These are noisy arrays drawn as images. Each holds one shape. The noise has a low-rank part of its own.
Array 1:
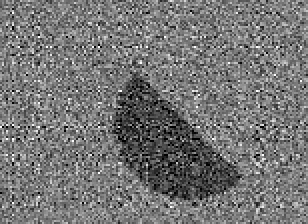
half disc
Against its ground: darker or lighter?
darker
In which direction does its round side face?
down and left
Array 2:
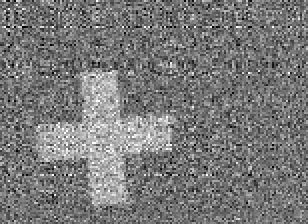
cross
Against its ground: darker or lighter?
lighter
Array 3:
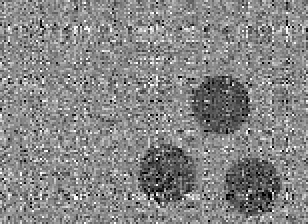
three dots
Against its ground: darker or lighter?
darker
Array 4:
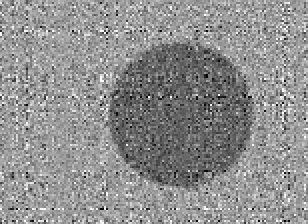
disc
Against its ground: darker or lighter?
darker
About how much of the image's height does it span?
two thirds
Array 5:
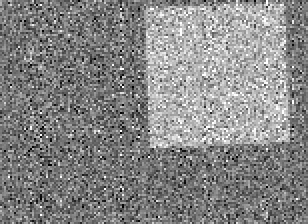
square
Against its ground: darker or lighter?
lighter
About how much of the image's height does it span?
two thirds
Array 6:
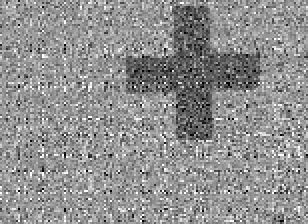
cross
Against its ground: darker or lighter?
darker
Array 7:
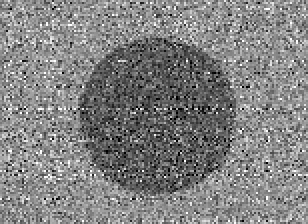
disc
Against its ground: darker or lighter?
darker
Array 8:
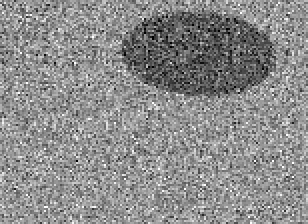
ellipse
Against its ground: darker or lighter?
darker
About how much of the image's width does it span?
half
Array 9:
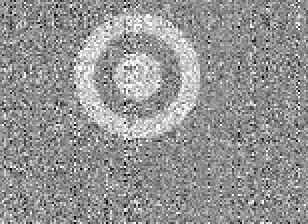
bullseye
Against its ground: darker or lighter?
lighter
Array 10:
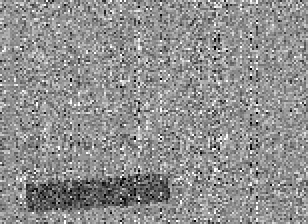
bar
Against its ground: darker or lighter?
darker
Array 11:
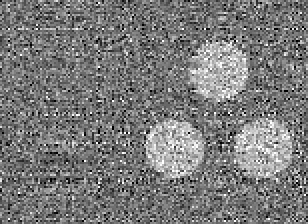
three dots
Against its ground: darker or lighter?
lighter
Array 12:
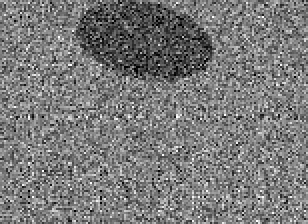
ellipse
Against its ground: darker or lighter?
darker
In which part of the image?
top middle
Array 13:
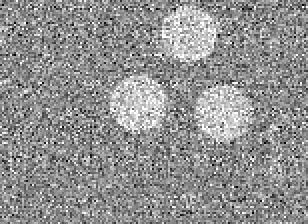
three dots
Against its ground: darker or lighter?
lighter
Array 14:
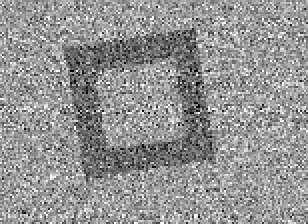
square frame
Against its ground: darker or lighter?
darker
